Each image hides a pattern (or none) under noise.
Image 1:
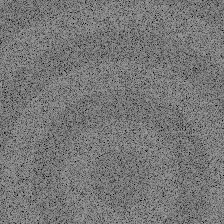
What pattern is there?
rings round one point
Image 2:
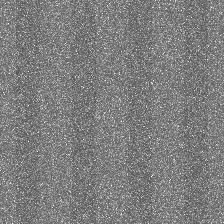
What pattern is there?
vertical stripes
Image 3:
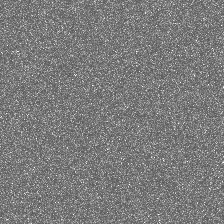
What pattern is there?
only noise
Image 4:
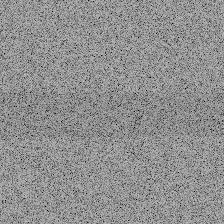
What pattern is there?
one horizontal stripe
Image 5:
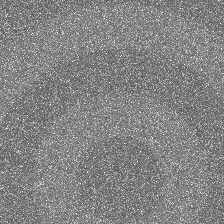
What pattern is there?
rings round one point
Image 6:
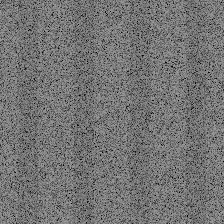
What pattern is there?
vertical stripes
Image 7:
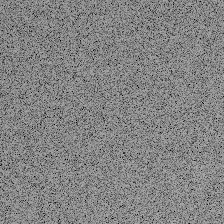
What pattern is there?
a smooth slope
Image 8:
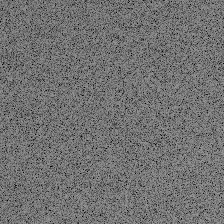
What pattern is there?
a smooth slope
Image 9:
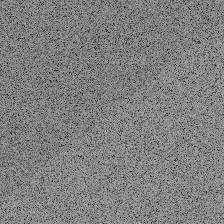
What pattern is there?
a sharp edge
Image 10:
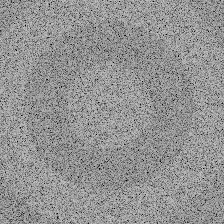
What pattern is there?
rings round one point
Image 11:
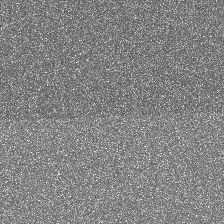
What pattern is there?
a sharp edge
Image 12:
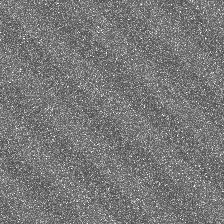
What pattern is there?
diagonal stripes
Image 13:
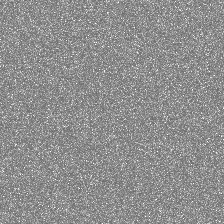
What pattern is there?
only noise
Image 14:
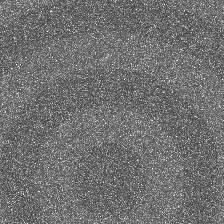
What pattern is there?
rings round one point
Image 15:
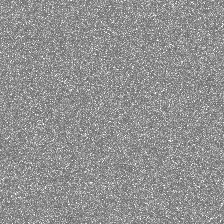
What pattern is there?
only noise
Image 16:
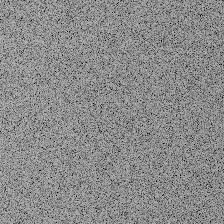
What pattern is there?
a smooth slope
